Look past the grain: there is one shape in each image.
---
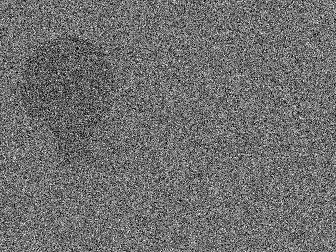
light bulb
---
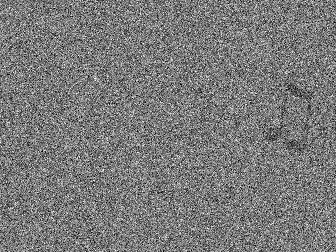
pair of musical notes
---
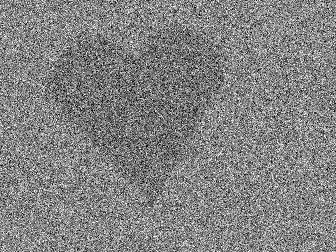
heart
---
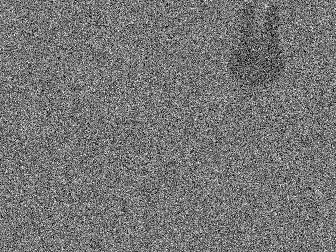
rabbit's head
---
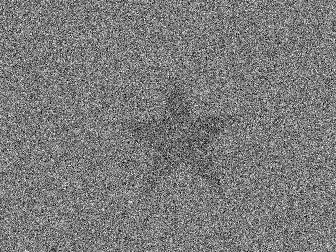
star
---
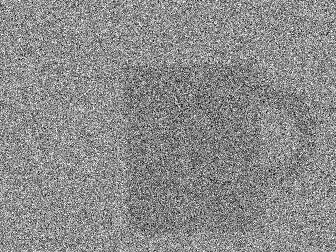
cup
